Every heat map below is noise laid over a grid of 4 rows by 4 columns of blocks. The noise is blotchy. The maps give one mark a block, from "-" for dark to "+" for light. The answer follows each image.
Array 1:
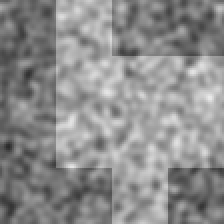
-+--
-+++
-+++
--+-
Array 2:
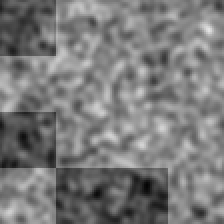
-+++
++++
-+++
+--+
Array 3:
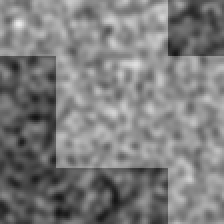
+++-
-+++
-+++
---+
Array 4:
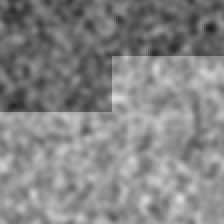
----
--++
++++
++++
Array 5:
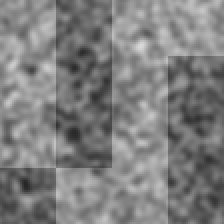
+-++
+-+-
+-+-
-++-
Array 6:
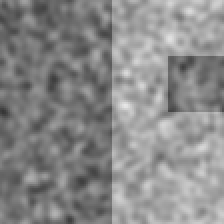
--++
--+-
--++
--++
